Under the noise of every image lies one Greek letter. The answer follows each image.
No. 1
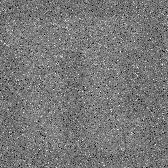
light pi
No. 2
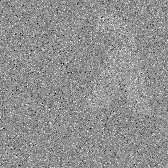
light lambda
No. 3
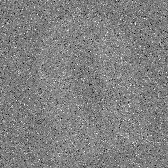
light omega
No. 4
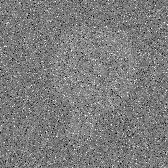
light phi
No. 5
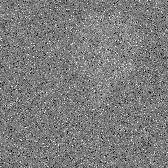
light phi
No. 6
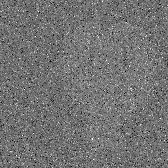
light phi
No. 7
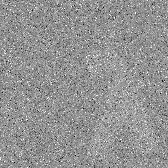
light lambda
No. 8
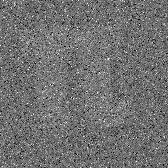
light pi
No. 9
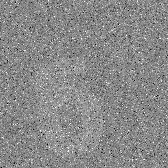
light delta
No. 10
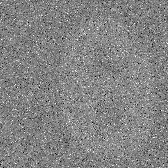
light theta
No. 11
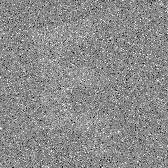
light xi
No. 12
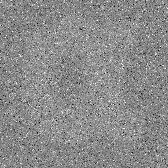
light alpha
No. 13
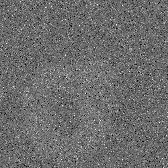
light sigma
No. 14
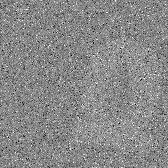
light omega
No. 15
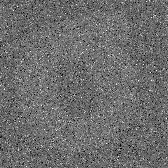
light sigma
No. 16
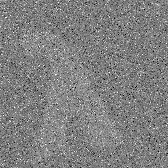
light lambda
